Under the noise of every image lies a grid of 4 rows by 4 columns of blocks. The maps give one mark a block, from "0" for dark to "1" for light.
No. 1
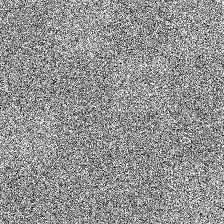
0 1 0 1
0 0 1 0
1 0 0 0
0 0 0 1
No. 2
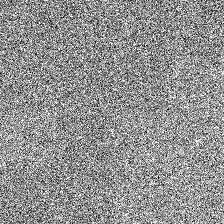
0 0 0 0
0 0 0 1
1 0 1 1
0 0 1 1
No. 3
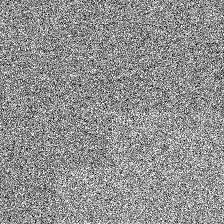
0 0 0 0
0 0 0 0
0 0 1 1
0 1 1 1
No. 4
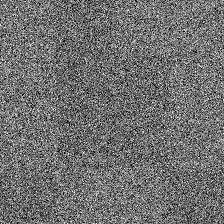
1 0 1 1
1 0 0 1
1 0 0 1
0 1 1 0
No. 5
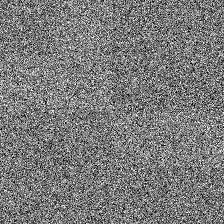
0 1 0 0
1 1 0 0
0 0 1 1
0 0 0 0
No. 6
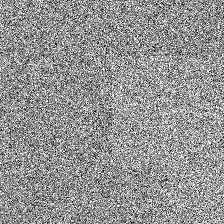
0 0 0 0
0 0 1 1
0 0 1 1
0 0 0 1
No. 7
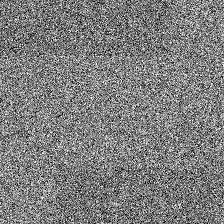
0 0 0 1
1 1 1 1
1 1 1 1
1 0 0 0
